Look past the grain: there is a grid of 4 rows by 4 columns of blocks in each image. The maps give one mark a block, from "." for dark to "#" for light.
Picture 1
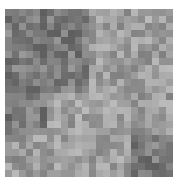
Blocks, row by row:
..##
..##
.###
###.
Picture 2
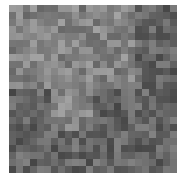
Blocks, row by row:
###.
###.
.#..
....
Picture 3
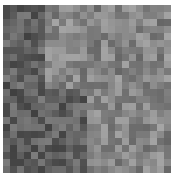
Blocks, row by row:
.###
.###
..##
..##
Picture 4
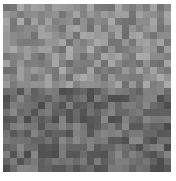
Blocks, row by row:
####
####
....
....
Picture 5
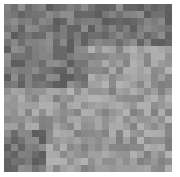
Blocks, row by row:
....
..##
####
.###
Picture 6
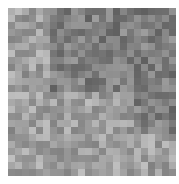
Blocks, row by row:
#...
#...
###.
####
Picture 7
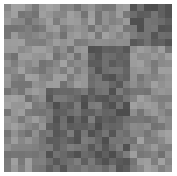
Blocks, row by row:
###.
##.#
#..#
#..#
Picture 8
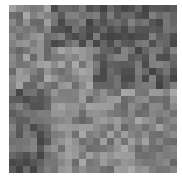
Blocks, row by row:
#...
##..
.###
.###
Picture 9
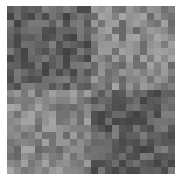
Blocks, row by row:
..##
..##
##..
##..
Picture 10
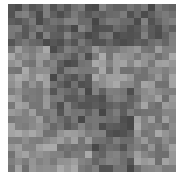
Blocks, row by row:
....
#.##
#..#
##.#
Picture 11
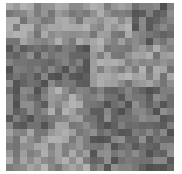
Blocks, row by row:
###.
..##
.#..
##..
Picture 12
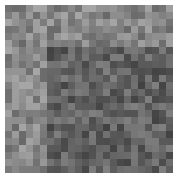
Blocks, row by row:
####
#...
#...
#...
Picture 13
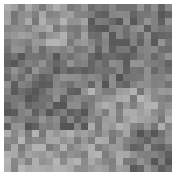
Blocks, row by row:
##..
....
..##
###.
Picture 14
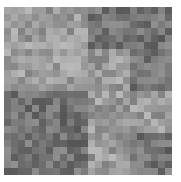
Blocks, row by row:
##..
###.
..##
..#.
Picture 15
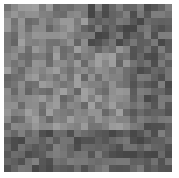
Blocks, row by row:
##..
###.
###.
....
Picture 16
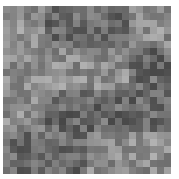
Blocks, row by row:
#..#
###.
#...
..##
